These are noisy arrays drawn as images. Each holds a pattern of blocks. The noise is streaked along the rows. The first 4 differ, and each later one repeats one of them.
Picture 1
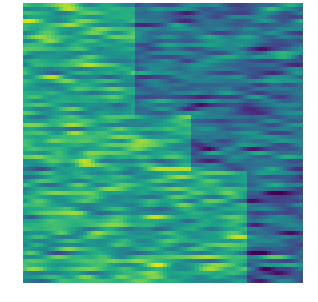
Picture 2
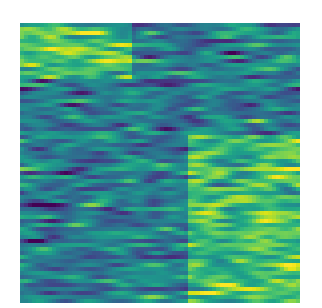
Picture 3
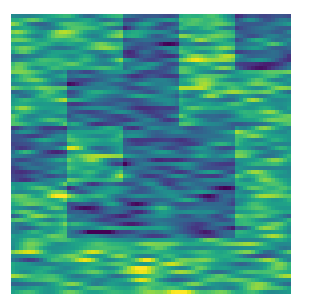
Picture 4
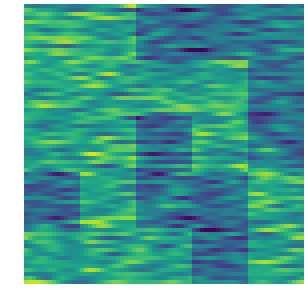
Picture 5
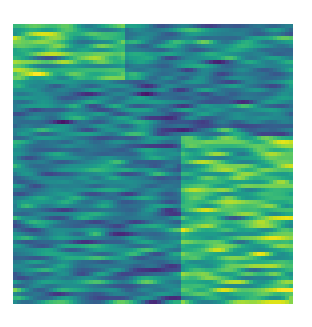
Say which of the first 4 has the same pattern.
2
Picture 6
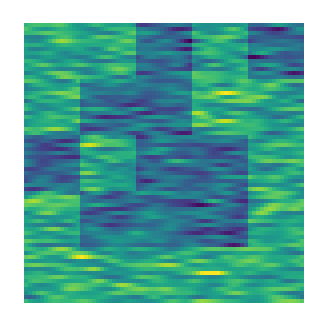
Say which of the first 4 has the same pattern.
3
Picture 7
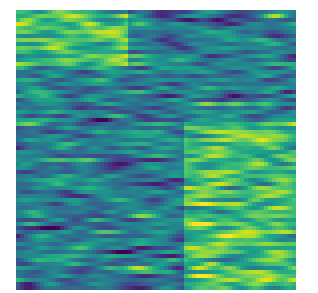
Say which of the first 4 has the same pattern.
2
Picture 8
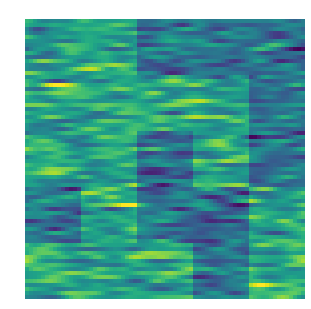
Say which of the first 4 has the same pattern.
4
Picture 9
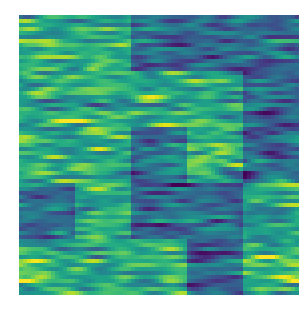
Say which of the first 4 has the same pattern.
4
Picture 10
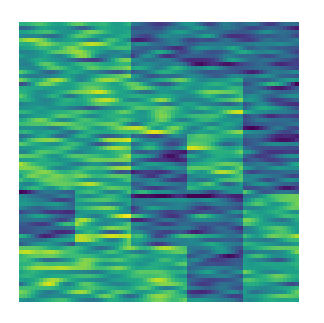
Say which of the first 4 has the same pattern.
4
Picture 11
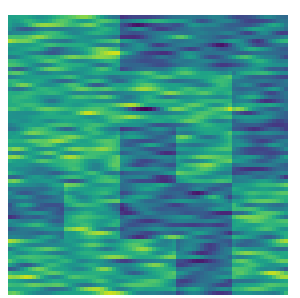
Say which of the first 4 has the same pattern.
4
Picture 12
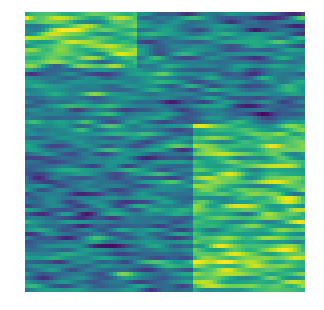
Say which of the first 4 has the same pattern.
2
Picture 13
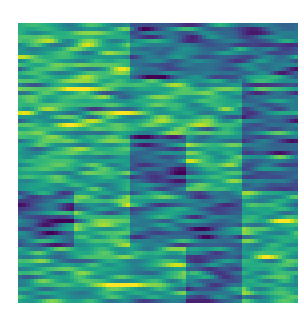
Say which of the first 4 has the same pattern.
4
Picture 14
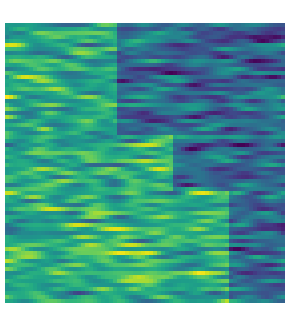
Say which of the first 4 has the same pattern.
1
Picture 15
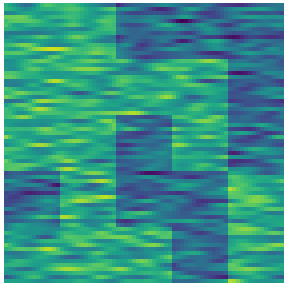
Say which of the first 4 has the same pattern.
4
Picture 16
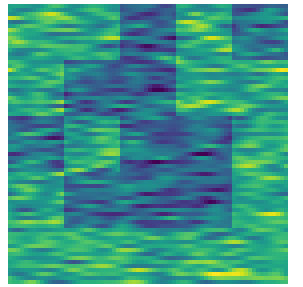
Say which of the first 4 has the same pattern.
3
